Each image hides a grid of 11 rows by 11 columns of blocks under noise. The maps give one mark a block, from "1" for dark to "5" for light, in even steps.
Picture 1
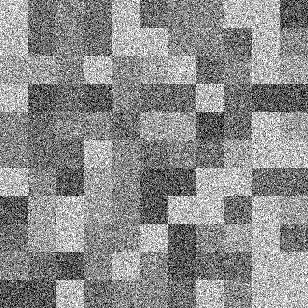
52325233551
52325533253
44353452354
51213225211
32332441254
32253232455
53143115522
14543155254
24533513452
32135312255
11523325355
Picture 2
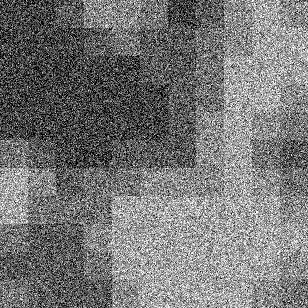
11244312454
11123223455
11111223555
11111123554
11111124543
32112224532
54233444543
53335555554
32245555555
22235555554
32224555543
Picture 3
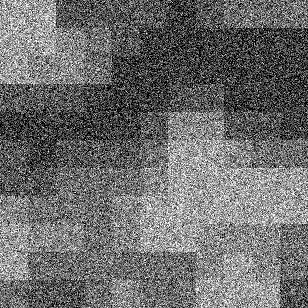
55222212333
55432111111
54431111111
22211122111
11111244221
21222355433
22333455555
43334555555
54434554443
53333334543
32234335552
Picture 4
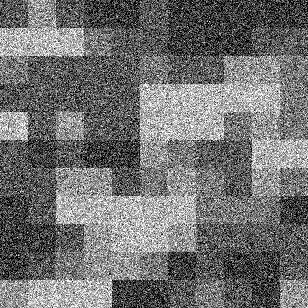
24211211111
55532211122
32222322443
22222555553
52422555343
21211432255
22442343243
12555553331
11245542222
12344312112
45551123214
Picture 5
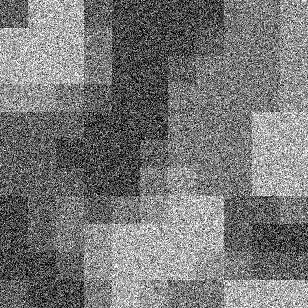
25521111334
55531112334
55531123334
44321133334
22211133355
22111233355
22211343355
12323455223
12345555211
11245554322
21135433555
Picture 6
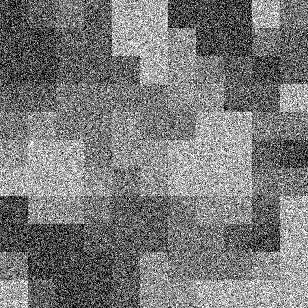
12325511153
11225541132
11222543212
22333344225
34334335533
45534455521
55543455533
14432234425
11122233215
31112433345
52112445555
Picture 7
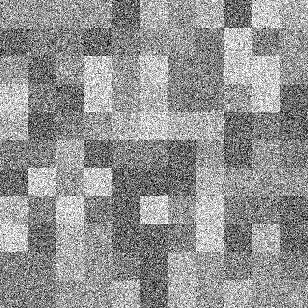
33331434154
12212332523
31353522553
52153422351
41234544121
22412213132
15351114333
42521535221
51431125141
22432143232
22334143433
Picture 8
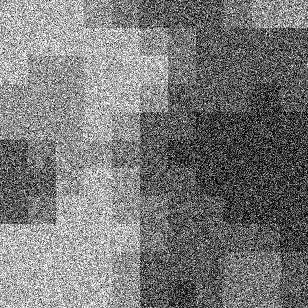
55543222344
55555432222
54455532222
44455422212
44454221111
23443211111
22454221111
23554322111
55555322221
55554222332
55554212332
